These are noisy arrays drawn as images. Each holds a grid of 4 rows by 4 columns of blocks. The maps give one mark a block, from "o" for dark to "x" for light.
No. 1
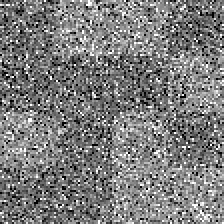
oxxo
ooox
xoxo
ooxx
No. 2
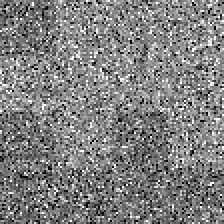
oxxx
xxxx
oxox
oooo
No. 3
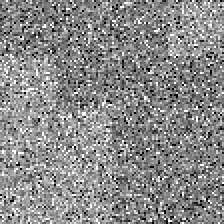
ooox
xooo
xxoo
xxoo
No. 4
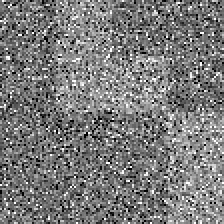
oxoo
oxxo
ooox
ooox
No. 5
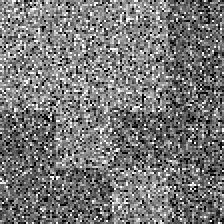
xxxo
xxxo
oxoo
ooxo
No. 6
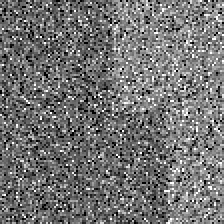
ooxx
ooxx
ooox
ooox
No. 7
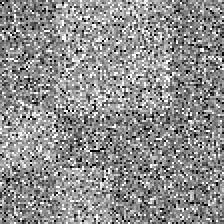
oxxo
oxxo
xooo
oxoo
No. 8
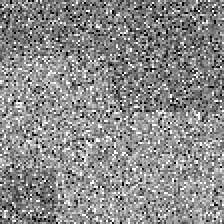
oooo
xxoo
xxxx
oxxx
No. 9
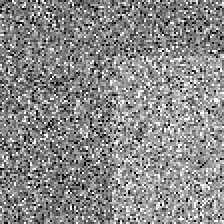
oooo
ooxx
ooxx
ooxx
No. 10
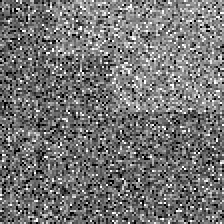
oxxx
ooxx
oooo
oooo
